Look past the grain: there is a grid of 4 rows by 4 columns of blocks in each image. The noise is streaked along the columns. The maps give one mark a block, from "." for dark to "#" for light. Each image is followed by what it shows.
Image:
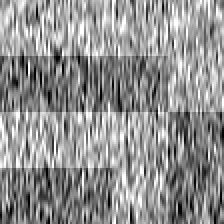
# # # #
. . . #
# # # .
. . # .
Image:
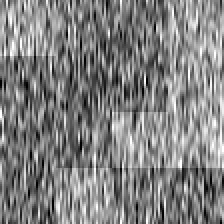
# . . #
. . . #
. . # #
. # . .
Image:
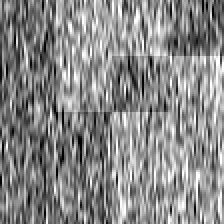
. # # .
. # . #
. . # #
. . # #
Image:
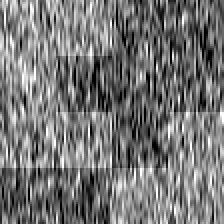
# # . .
# . . .
# # . #
. . # #
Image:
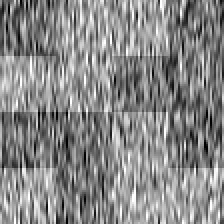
. # # .
# # . .
. . # .
# . # #
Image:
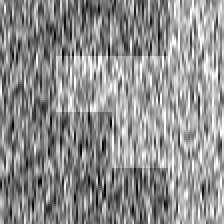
. . . #
. # # #
. . # #
. . . #
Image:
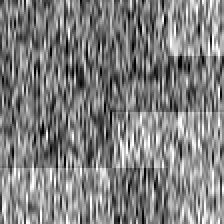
. . . #
. . . .
. . # #
# # . #
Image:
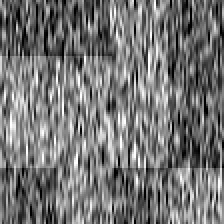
. . # .
# # # .
# # # .
. # . #
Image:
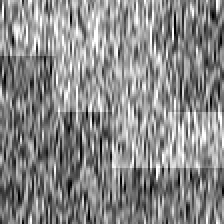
# # # .
. # # .
. . # #
. . . .
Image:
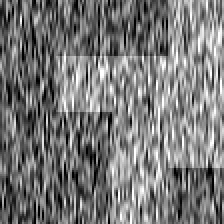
. . . #
. # # #
. . # #
. . # .
